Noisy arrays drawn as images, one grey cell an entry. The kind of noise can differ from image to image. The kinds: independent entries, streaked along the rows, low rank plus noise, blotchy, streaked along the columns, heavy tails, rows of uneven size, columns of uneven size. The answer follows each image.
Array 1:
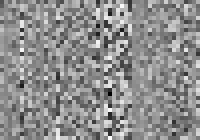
columns of uneven size
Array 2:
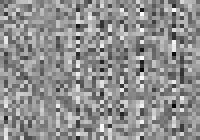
columns of uneven size
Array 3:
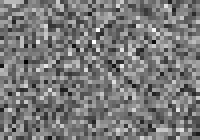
independent entries
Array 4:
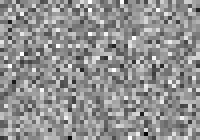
independent entries
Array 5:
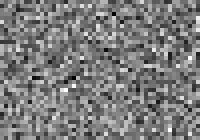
independent entries
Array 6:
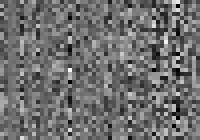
columns of uneven size
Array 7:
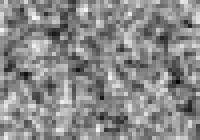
blotchy
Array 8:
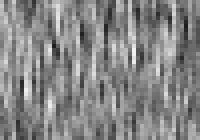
streaked along the columns
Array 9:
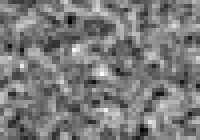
blotchy
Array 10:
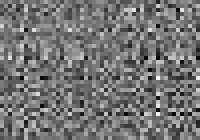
low rank plus noise
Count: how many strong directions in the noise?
two
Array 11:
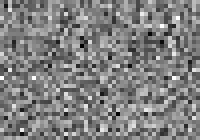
low rank plus noise
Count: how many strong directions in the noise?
five to eight
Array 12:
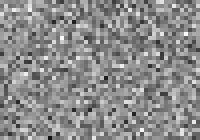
independent entries
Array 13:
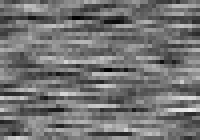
streaked along the rows
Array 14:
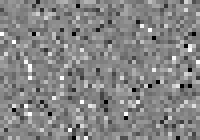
heavy tails
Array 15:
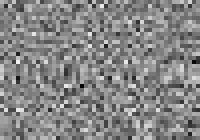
low rank plus noise
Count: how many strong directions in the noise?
three or four
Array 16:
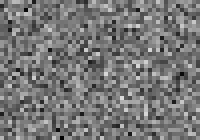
independent entries
